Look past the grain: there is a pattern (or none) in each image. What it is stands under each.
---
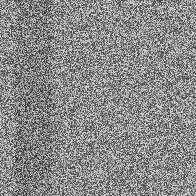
one vertical stripe
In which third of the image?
left
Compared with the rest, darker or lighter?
darker
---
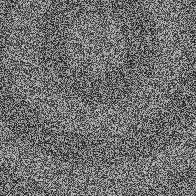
rings round one point
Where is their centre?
top middle
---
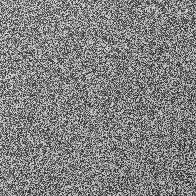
a smooth slope
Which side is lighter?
top left
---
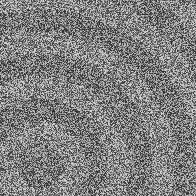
rings round one point
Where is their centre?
bottom left
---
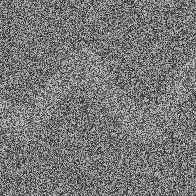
a wavy band
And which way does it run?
left to right
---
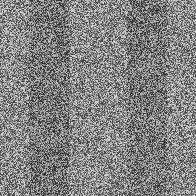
vertical stripes
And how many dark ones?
2
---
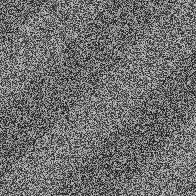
diagonal stripes
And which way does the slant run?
bottom left to top right
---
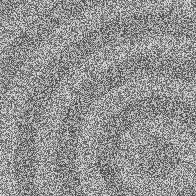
rings round one point
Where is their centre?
bottom right
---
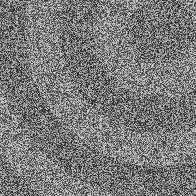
rings round one point
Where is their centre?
top right
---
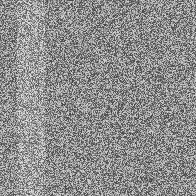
one vertical stripe
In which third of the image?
left
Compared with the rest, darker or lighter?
lighter
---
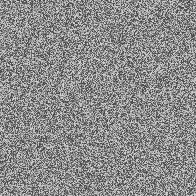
only noise
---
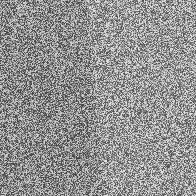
a sharp edge
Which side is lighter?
right
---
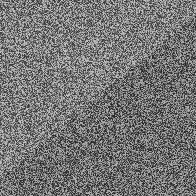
a sharp edge
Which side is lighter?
top left
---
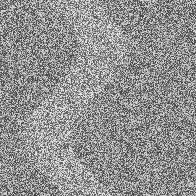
a wavy band
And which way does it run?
top to bottom
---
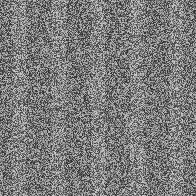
vertical stripes
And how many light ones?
5
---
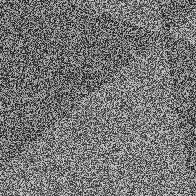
spokes from one point
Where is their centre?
top right
